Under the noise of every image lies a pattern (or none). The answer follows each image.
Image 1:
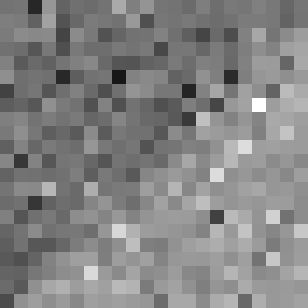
a sharp edge
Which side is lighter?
bottom right
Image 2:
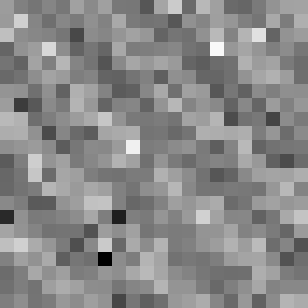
diagonal stripes
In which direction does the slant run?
top left to bottom right
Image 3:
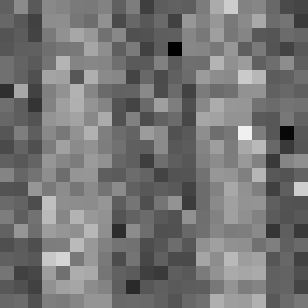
vertical stripes
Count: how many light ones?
2
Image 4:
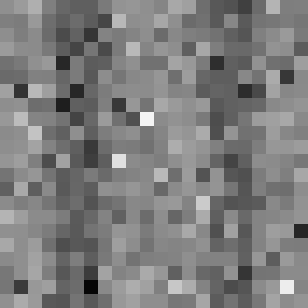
vertical stripes
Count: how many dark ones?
2
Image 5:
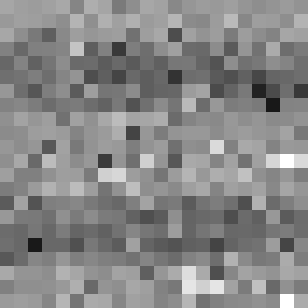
horizontal stripes
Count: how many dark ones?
2
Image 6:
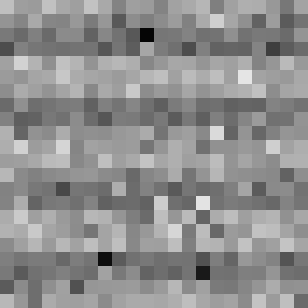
horizontal stripes
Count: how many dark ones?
4
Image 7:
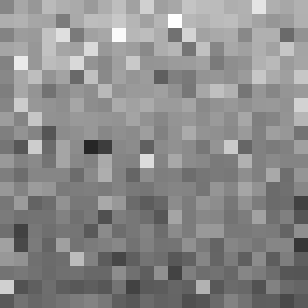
a smooth slope
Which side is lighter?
top
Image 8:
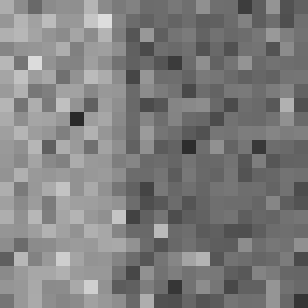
a sharp edge
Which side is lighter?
left
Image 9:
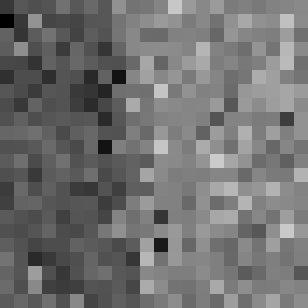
a sharp edge
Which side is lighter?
right
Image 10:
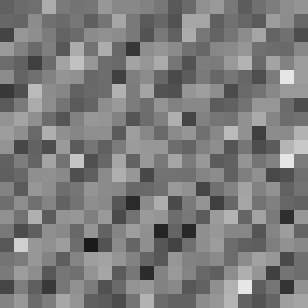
diagonal stripes
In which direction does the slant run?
bottom left to top right
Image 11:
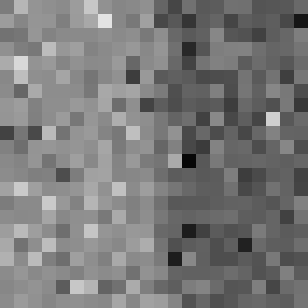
a sharp edge
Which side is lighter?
left
